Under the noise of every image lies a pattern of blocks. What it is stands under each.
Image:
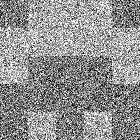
left and right mirror each other
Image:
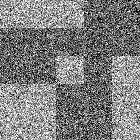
mirrored about the diagonal from the bottom left
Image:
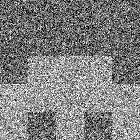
left and right mirror each other
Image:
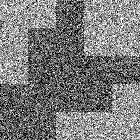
mirrored about the diagonal from the bottom left
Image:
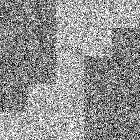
the same after a half turn
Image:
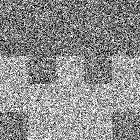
left and right mirror each other
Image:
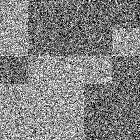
no symmetry
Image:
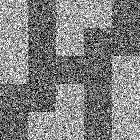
the same after a half turn
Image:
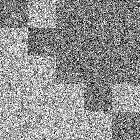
mirrored about the diagonal from the bottom left
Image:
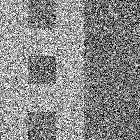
top and bottom mirror each other
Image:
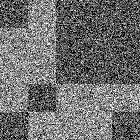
mirrored about the diagonal from the bottom left
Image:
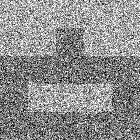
left and right mirror each other
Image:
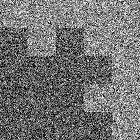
mirrored about the diagonal from the bottom left
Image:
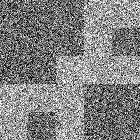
mirrored about the diagonal from the top left
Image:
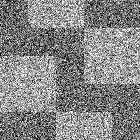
the same after a half turn
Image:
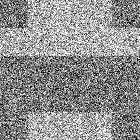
left and right mirror each other
